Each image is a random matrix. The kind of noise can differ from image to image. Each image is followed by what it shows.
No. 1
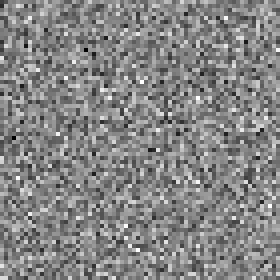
independent entries
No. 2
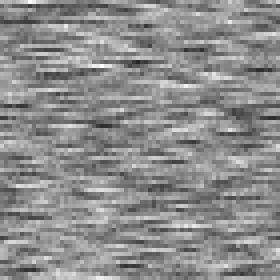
streaked along the rows
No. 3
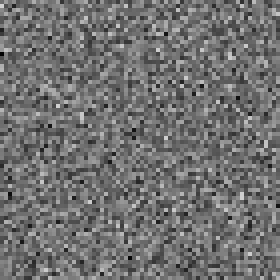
independent entries
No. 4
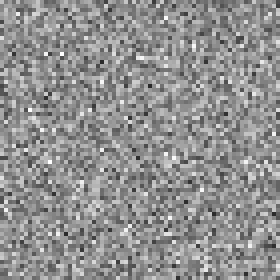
independent entries
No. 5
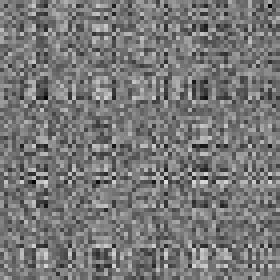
low rank plus noise
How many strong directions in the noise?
one
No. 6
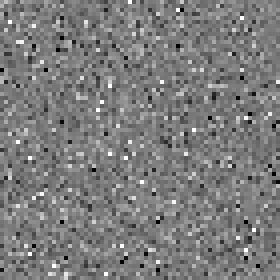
heavy tails
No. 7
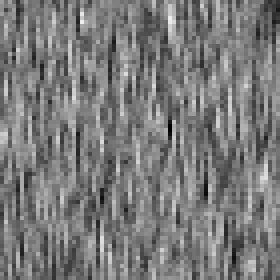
streaked along the columns
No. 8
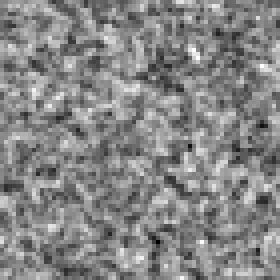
blotchy
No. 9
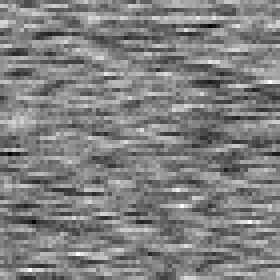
streaked along the rows
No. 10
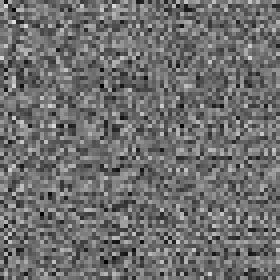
low rank plus noise
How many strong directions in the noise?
three or four
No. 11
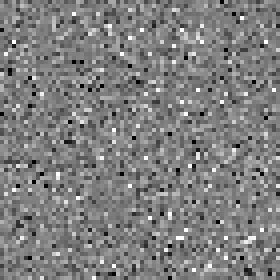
heavy tails
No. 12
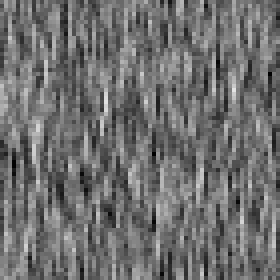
streaked along the columns
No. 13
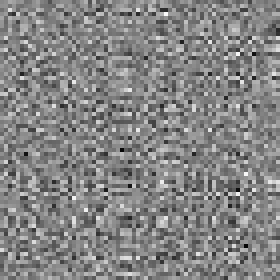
low rank plus noise
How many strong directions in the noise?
two
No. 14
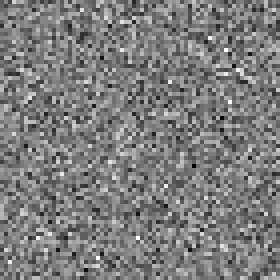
independent entries
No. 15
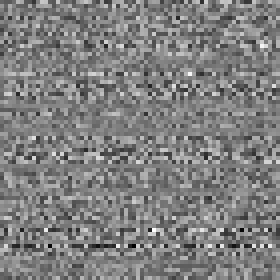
rows of uneven size
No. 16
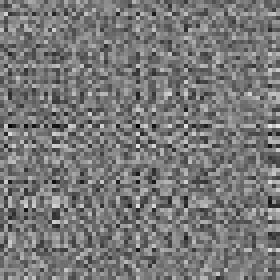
low rank plus noise
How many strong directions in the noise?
one
